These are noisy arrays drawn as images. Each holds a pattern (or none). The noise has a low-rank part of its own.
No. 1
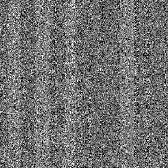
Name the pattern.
bands of columns
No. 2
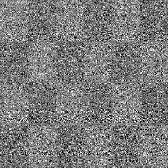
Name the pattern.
a checkerboard
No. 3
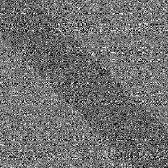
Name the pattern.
a diagonal band
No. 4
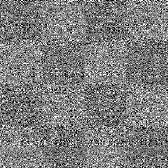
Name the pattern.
a checkerboard
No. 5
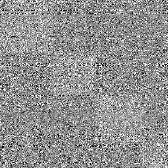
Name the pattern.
blocks along the diagonal
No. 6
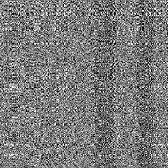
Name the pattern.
bands of columns
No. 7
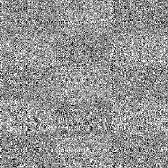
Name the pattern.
a checkerboard
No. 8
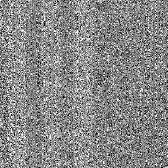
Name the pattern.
bands of columns
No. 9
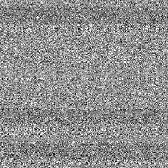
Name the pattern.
bands of rows
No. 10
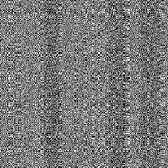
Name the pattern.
bands of columns
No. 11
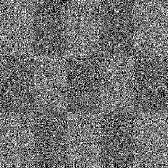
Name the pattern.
a checkerboard
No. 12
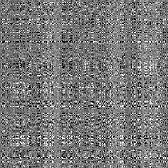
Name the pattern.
bands of columns
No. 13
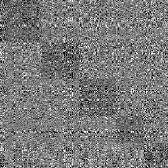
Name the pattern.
blocks along the diagonal
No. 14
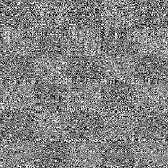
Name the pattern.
a checkerboard
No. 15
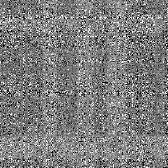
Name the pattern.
bands of rows crossing bands of columns
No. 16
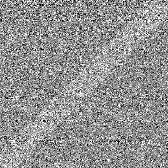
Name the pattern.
a diagonal band
